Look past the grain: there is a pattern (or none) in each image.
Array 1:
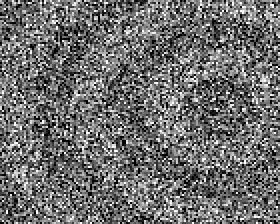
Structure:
rings round one point
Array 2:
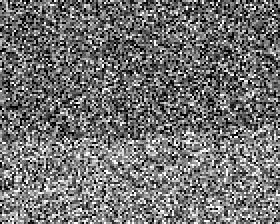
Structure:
a sharp edge
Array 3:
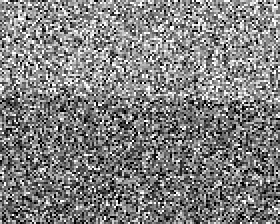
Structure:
a sharp edge
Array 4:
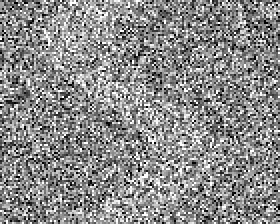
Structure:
a wavy band
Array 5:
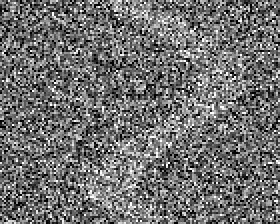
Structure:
a wavy band
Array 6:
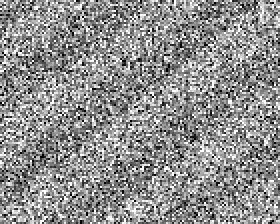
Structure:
diagonal stripes
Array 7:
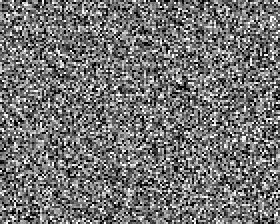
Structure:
only noise
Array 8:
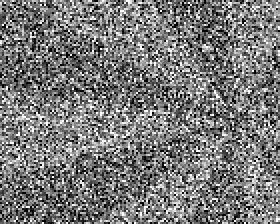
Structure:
spokes from one point
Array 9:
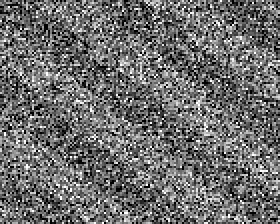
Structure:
diagonal stripes
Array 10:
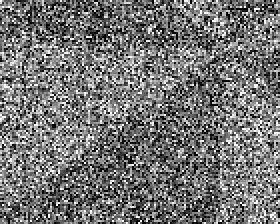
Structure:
spokes from one point
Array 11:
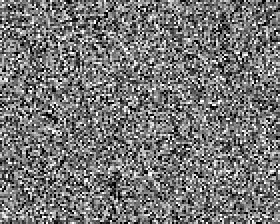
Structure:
only noise
